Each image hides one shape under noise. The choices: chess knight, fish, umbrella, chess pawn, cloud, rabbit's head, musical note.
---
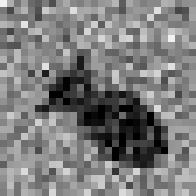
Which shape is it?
fish
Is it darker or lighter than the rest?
darker
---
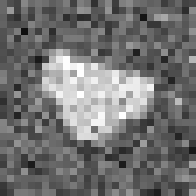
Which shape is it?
cloud
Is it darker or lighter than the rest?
lighter
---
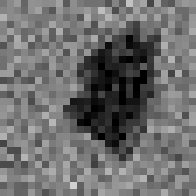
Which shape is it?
chess knight
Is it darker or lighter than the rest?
darker
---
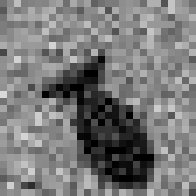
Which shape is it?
fish
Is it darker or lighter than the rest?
darker
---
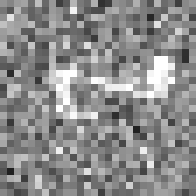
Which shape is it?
musical note
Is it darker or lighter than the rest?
lighter
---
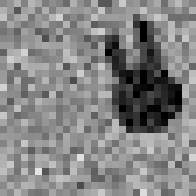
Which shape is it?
rabbit's head
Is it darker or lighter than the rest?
darker
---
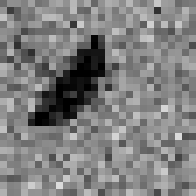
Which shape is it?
umbrella
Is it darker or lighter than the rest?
darker
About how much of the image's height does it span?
half
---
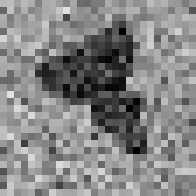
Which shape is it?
chess pawn
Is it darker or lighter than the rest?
darker
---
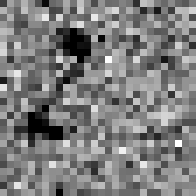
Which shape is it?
musical note
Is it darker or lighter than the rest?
darker
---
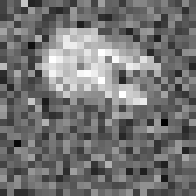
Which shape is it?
rabbit's head
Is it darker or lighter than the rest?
lighter
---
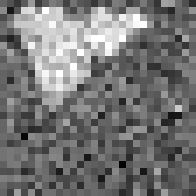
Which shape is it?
chess pawn
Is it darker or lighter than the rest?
lighter
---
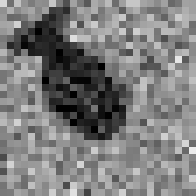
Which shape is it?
fish
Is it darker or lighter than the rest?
darker
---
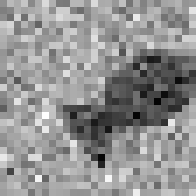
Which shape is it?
fish
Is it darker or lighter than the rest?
darker
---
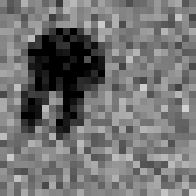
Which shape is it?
rabbit's head
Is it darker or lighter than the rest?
darker
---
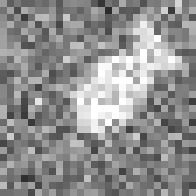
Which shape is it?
fish
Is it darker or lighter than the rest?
lighter
